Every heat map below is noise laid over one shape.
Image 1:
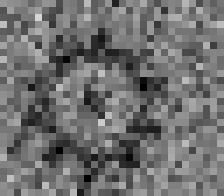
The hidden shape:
gear
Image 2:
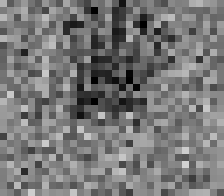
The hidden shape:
chess queen
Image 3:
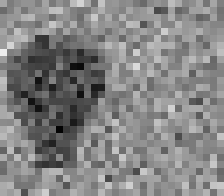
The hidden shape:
light bulb
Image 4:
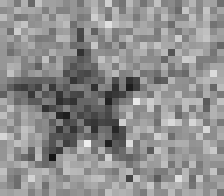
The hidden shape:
star
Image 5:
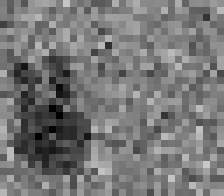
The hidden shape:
rabbit's head
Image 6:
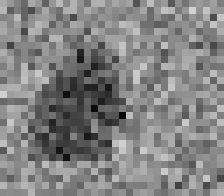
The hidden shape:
chess knight
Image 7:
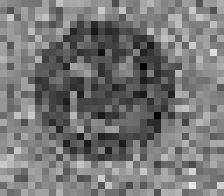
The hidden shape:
smiling face
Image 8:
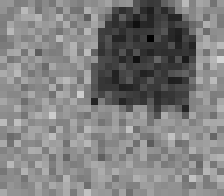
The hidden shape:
ghost
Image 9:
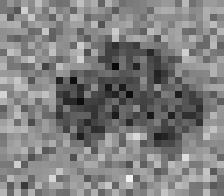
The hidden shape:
car
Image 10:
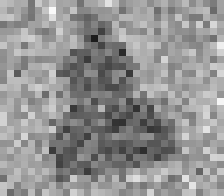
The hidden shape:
chess pawn
